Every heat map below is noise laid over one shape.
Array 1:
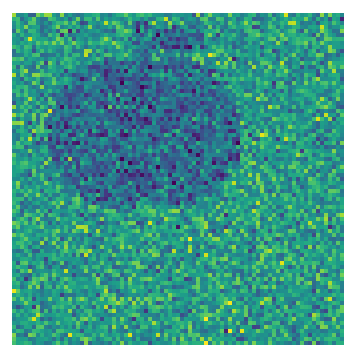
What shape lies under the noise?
apple
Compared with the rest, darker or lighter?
darker
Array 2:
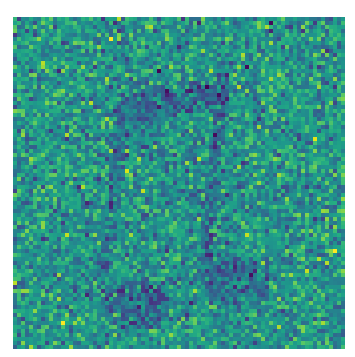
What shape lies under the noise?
pair of musical notes
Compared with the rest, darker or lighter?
darker
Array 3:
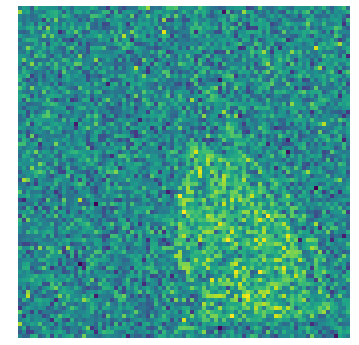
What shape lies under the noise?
chess knight
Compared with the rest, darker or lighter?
lighter
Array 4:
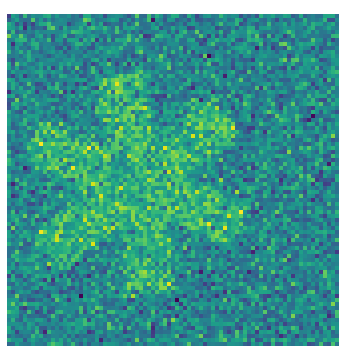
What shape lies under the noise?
asterisk
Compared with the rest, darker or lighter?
lighter
